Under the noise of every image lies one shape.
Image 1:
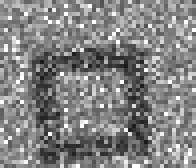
square frame
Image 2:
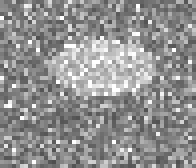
ellipse
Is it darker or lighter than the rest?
lighter
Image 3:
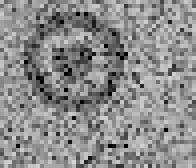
bullseye
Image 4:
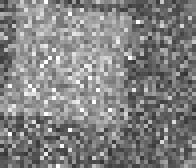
square
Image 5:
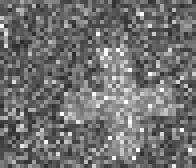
cross
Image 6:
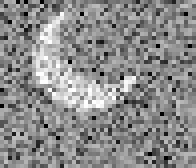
crescent
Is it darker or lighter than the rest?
lighter
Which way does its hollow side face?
up and right
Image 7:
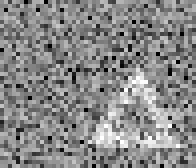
triangle frame
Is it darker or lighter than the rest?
lighter
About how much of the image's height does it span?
half
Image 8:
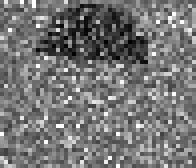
half disc
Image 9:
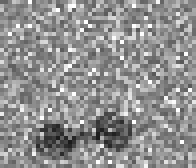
dumbbell
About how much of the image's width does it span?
half
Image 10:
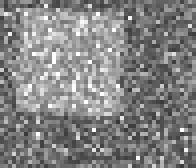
square
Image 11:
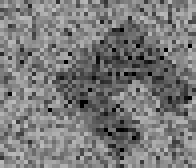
square with a notch
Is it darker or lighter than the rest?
darker
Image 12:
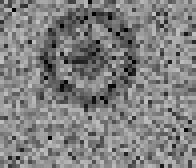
bullseye
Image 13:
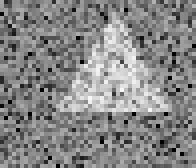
triangle
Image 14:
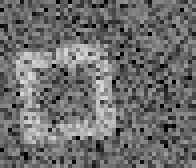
square frame
